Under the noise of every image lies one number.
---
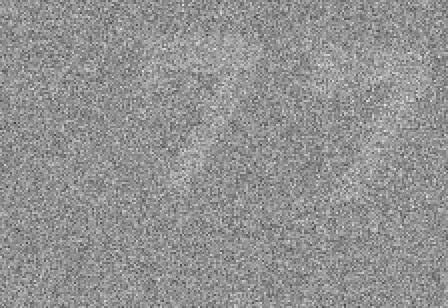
77
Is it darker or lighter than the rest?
lighter
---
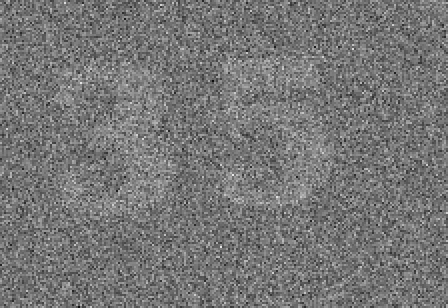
35
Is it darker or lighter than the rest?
lighter
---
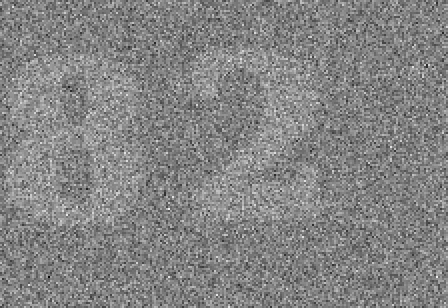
82
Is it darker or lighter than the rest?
lighter
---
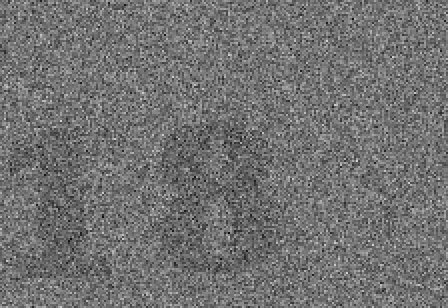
18
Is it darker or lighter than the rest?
darker
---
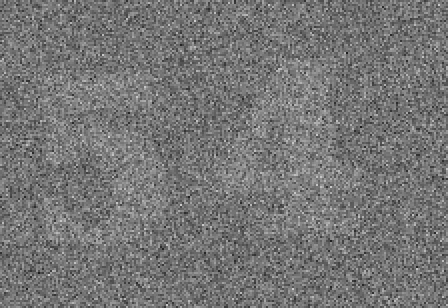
54
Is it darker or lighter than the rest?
lighter
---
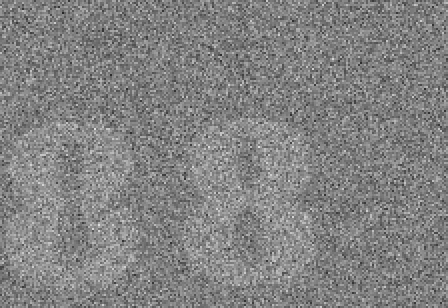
88
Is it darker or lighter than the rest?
lighter
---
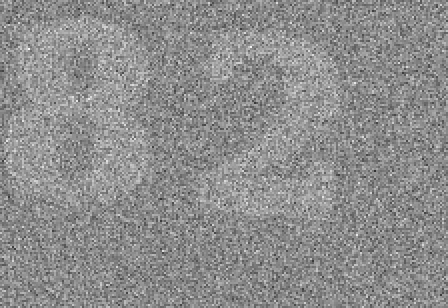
82
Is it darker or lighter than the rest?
lighter
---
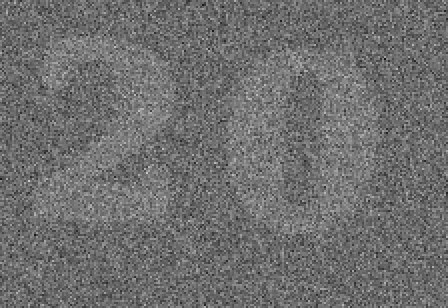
20
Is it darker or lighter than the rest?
lighter
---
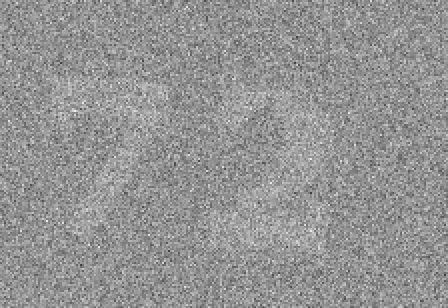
72
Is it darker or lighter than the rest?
lighter
